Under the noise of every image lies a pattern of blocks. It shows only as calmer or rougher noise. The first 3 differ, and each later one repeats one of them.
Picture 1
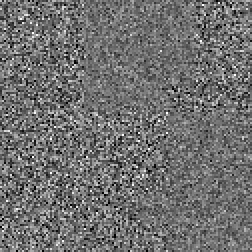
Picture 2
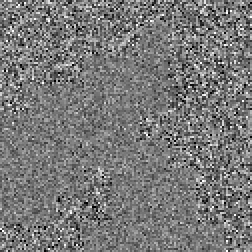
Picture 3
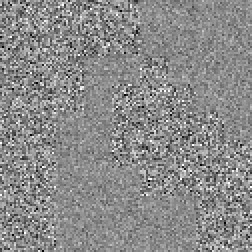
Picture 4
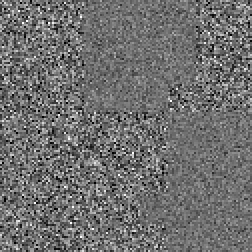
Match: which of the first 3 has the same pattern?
1
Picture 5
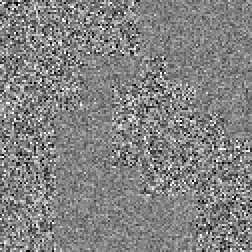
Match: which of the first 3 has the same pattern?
3
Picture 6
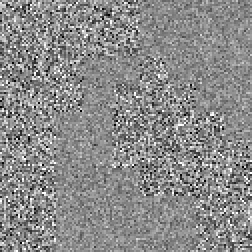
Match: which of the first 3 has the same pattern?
3
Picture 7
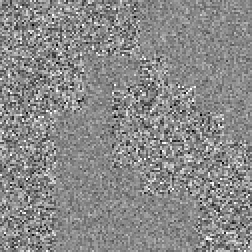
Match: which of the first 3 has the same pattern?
3
